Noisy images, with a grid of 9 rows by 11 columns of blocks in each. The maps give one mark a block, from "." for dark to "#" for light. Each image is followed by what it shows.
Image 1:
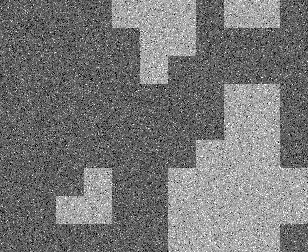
. . . . # # # . # # .
. . . . . # # . . . .
. . . . . # . . . . .
. . . . . . . . # # .
. . . . . . . . # # .
. . . . . . . # # # .
. . . # . . # # # # #
. . # # . . # # # # #
. . . . . . # # # # .
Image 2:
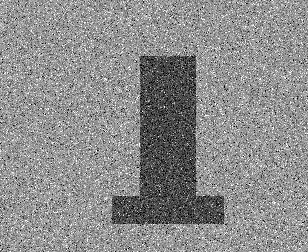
# # # # # # # # # # #
# # # # # # # # # # #
# # # # # . . # # # #
# # # # # . . # # # #
# # # # # . . # # # #
# # # # # . . # # # #
# # # # # . . # # # #
# # # # . . . . # # #
# # # # # # # # # # #
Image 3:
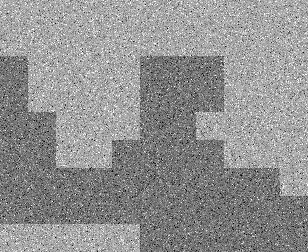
# # # # # # # # # # #
# # # # # # # # # # #
. # # # # . . . # # #
. # # # # . . . # # #
. . # # # . . # # # #
. . # # . . . . # # #
. . . . . . . . . . #
. . . . . . . . . . .
# # # # # . . . . . .
